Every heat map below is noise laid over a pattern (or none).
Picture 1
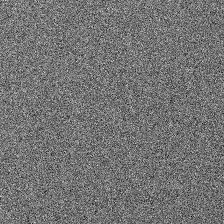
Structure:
a smooth slope
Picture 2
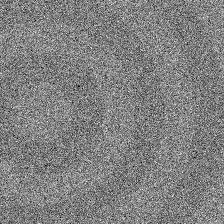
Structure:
rings round one point
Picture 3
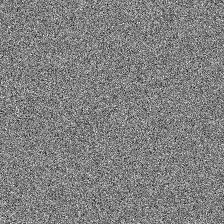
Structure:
only noise
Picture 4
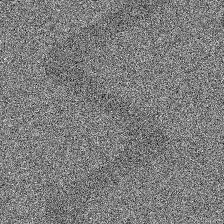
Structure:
a wavy band
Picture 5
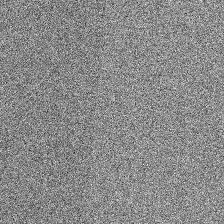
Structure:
a sharp edge
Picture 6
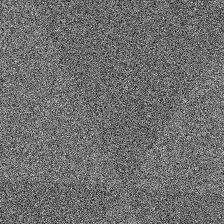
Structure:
spokes from one point
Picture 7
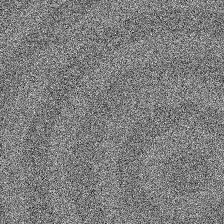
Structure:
rings round one point
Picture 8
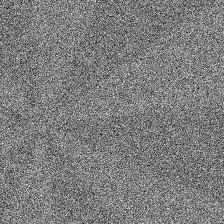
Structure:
spokes from one point
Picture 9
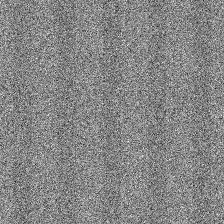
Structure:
vertical stripes
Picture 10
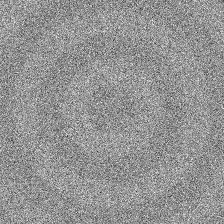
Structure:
rings round one point
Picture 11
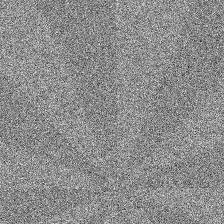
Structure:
spokes from one point
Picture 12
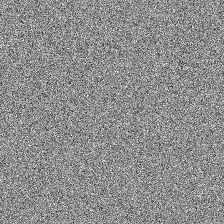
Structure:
only noise
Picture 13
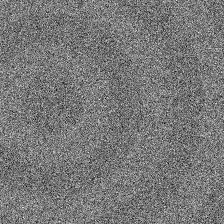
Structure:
rings round one point
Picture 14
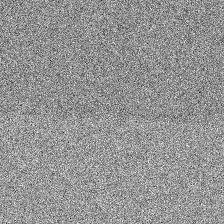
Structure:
a sharp edge
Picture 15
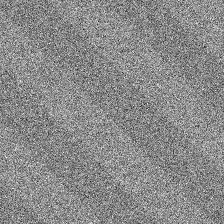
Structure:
diagonal stripes
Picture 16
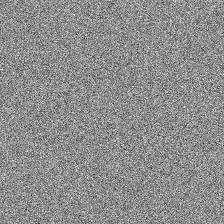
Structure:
only noise
